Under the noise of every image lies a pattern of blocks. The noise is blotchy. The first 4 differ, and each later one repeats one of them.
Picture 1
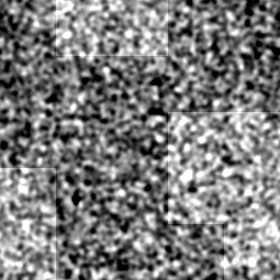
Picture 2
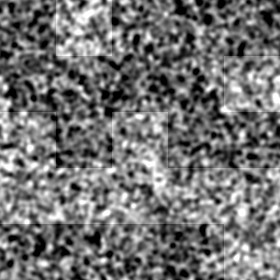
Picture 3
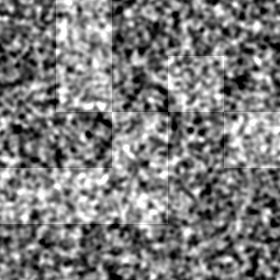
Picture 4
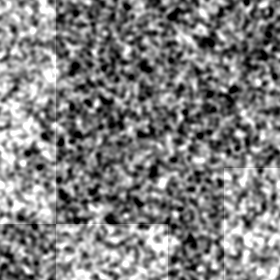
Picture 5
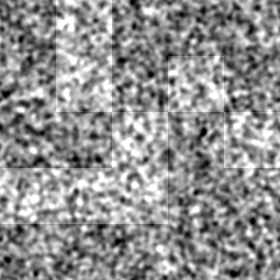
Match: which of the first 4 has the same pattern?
3
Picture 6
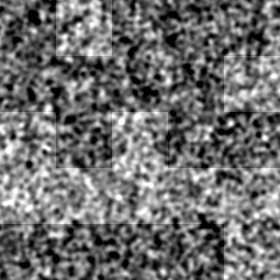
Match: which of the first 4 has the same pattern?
2
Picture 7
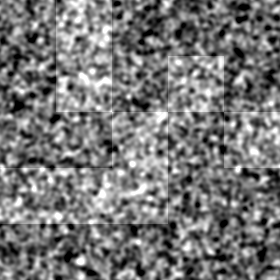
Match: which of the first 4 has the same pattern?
3
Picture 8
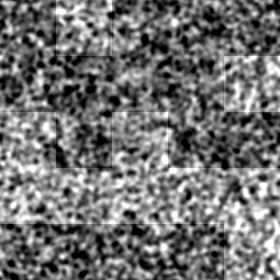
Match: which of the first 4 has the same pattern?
2
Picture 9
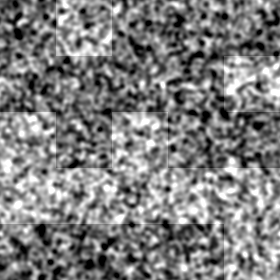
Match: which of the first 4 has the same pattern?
2
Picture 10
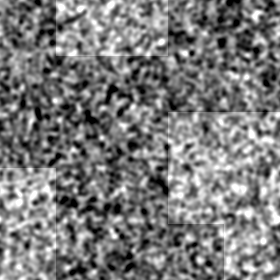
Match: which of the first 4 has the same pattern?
1
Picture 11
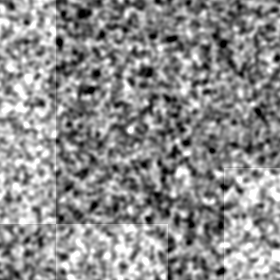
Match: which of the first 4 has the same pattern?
4
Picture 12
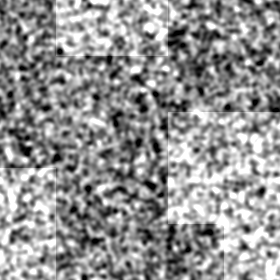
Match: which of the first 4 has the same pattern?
1
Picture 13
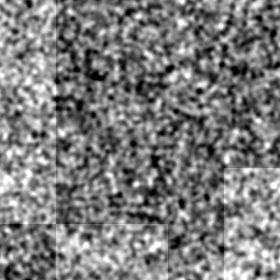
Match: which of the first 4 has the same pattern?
4
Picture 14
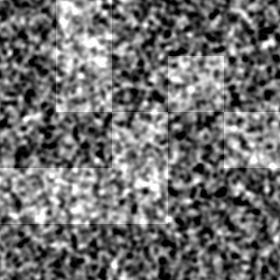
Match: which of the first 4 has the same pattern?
3
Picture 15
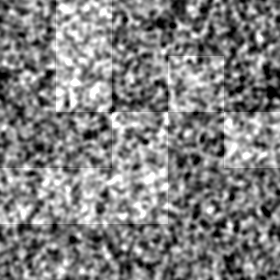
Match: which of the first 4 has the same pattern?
3
